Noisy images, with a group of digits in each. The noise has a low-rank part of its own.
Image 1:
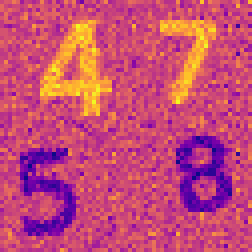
top left: light 4; top right: light 7; bottom left: dark 5; bottom right: dark 8
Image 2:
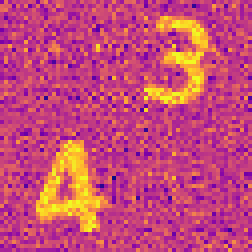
top right: light 3; bottom left: light 4
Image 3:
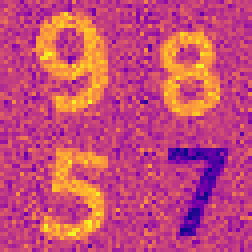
top left: light 9; top right: light 8; bottom left: light 5; bottom right: dark 7
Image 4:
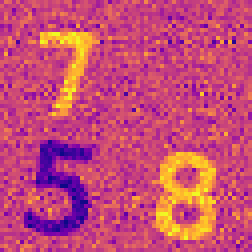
top left: light 7; bottom left: dark 5; bottom right: light 8
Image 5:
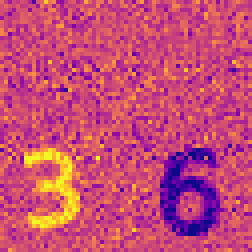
bottom left: light 3; bottom right: dark 6
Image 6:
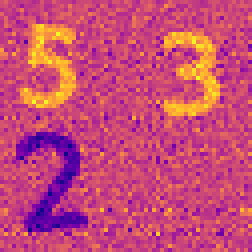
top left: light 5; top right: light 3; bottom left: dark 2
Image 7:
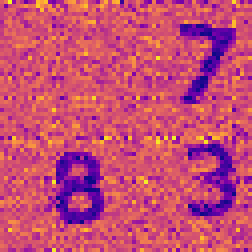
top right: dark 7; bottom left: dark 8; bottom right: dark 3
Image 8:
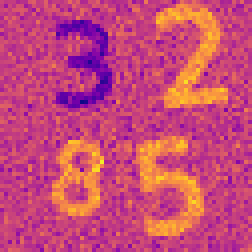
top left: dark 3; top right: light 2; bottom left: light 8; bottom right: light 5
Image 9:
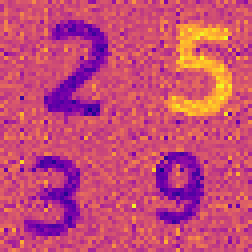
top left: dark 2; top right: light 5; bottom left: dark 3; bottom right: dark 9
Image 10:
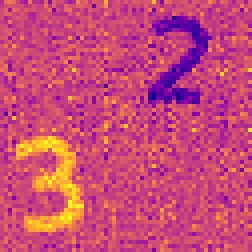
top right: dark 2; bottom left: light 3
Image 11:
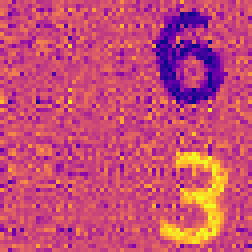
top right: dark 6; bottom right: light 3
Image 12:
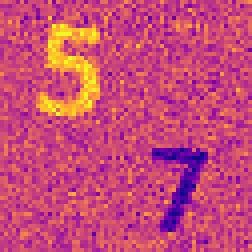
top left: light 5; bottom right: dark 7
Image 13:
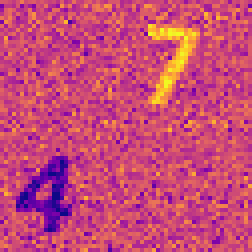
top right: light 7; bottom left: dark 4
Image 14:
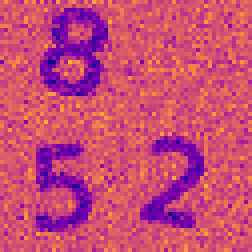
top left: dark 8; bottom left: dark 5; bottom right: dark 2
